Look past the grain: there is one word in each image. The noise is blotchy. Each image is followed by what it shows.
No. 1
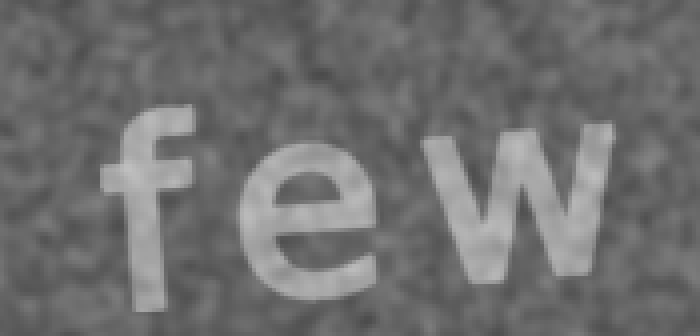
few
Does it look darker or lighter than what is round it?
lighter
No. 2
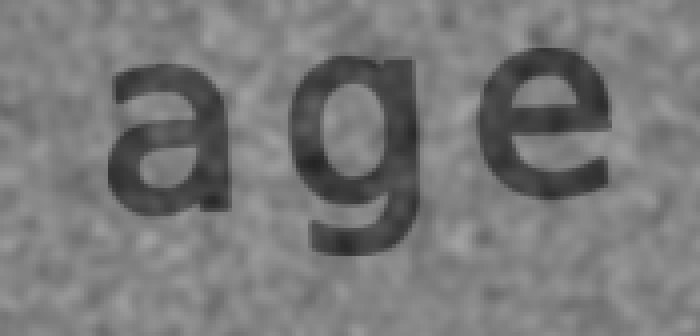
age
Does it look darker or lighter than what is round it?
darker
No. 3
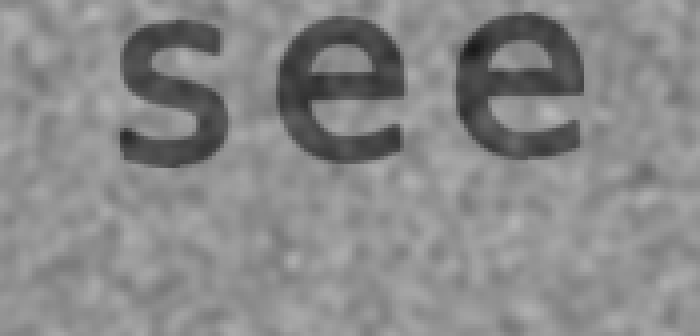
see
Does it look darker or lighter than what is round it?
darker
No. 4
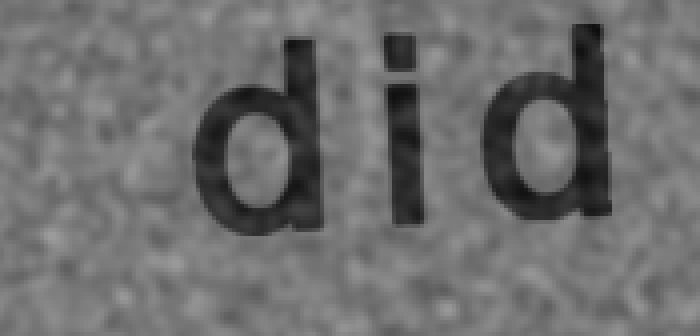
did
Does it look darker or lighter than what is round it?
darker
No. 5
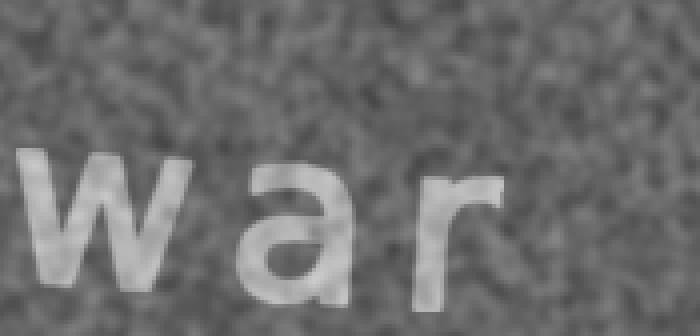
war
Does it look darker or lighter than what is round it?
lighter
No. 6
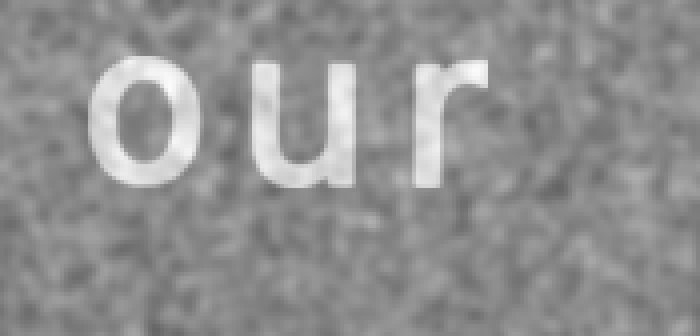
our
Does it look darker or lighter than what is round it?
lighter
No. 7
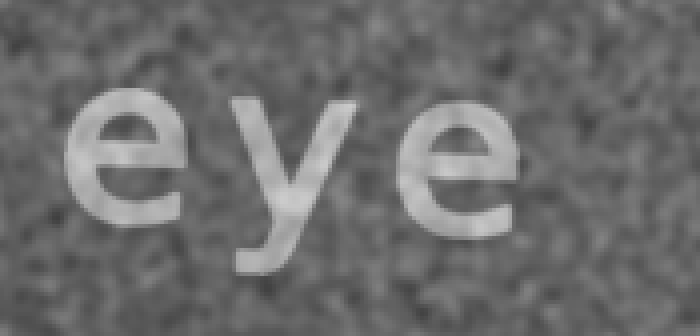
eye
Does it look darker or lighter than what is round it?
lighter
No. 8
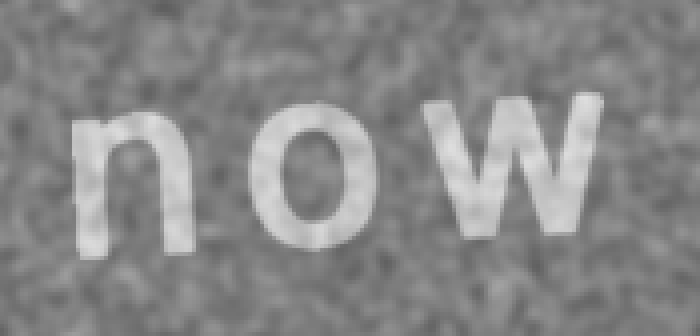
now
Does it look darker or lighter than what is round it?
lighter
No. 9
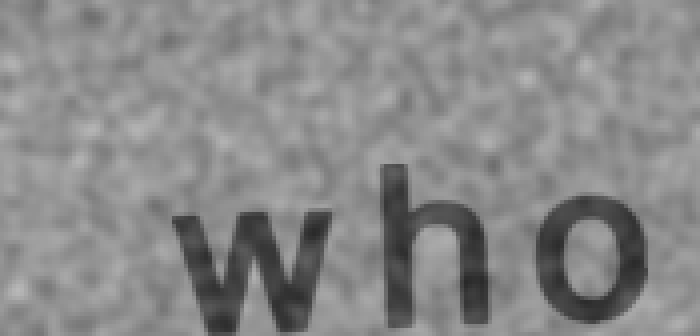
who
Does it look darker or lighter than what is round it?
darker
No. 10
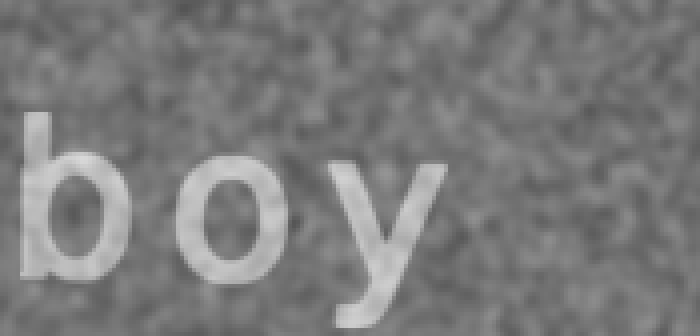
boy
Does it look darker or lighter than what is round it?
lighter
